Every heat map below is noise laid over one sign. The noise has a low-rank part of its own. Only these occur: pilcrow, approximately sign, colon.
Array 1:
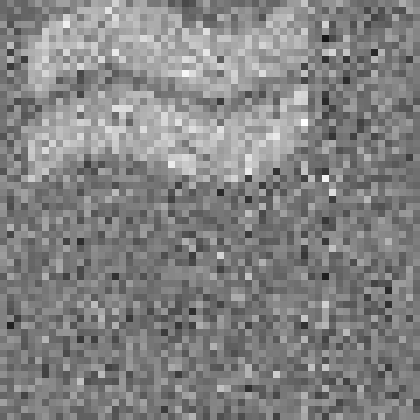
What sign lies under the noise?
approximately sign
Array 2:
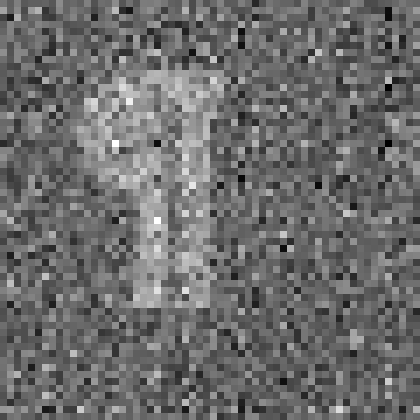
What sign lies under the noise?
pilcrow
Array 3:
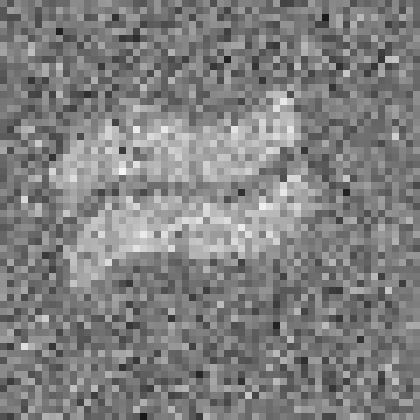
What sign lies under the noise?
approximately sign
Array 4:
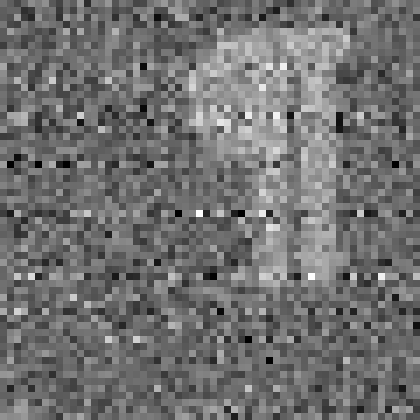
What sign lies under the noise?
pilcrow
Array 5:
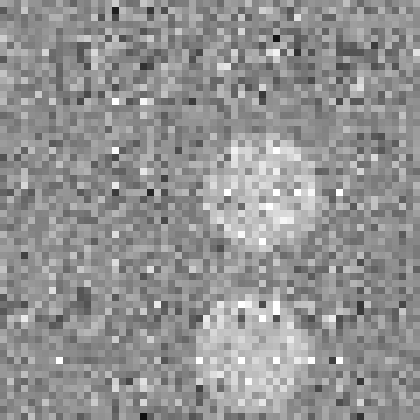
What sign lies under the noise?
colon
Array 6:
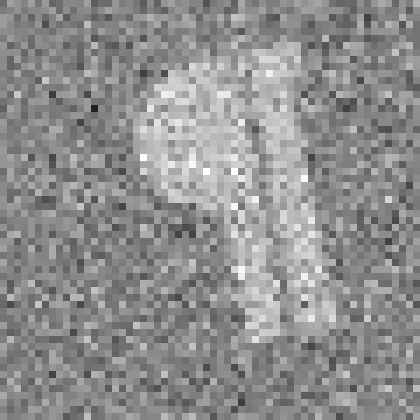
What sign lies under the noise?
pilcrow
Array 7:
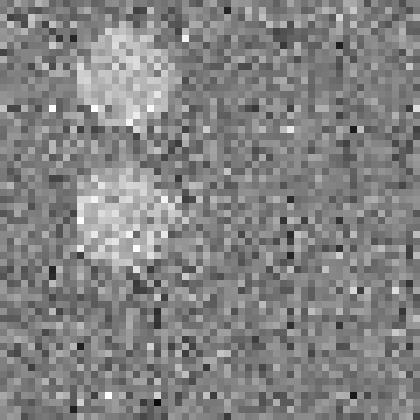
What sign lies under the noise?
colon
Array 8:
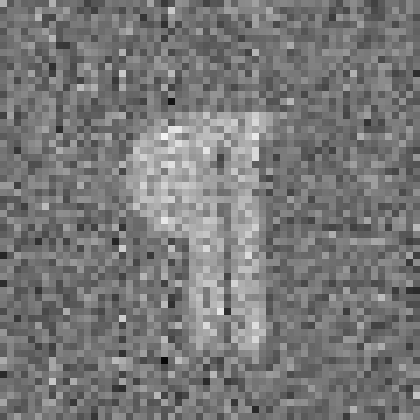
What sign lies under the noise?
pilcrow
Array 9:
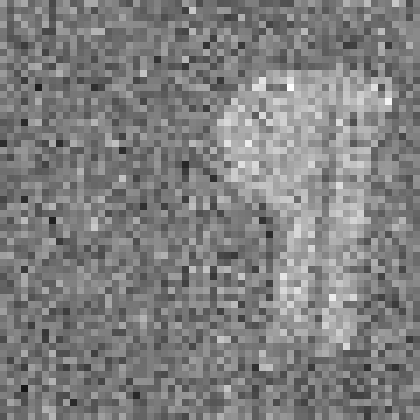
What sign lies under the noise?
pilcrow
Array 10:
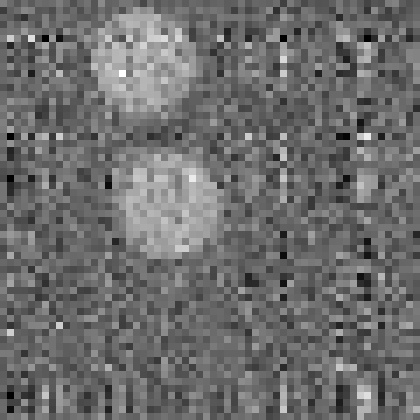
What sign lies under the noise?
colon
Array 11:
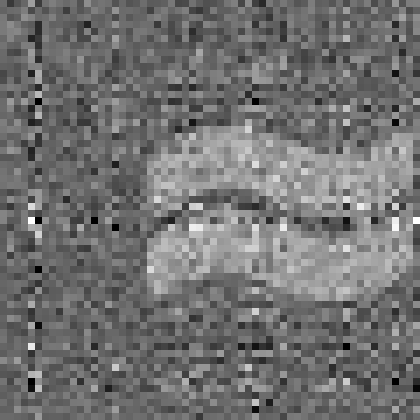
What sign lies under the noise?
approximately sign
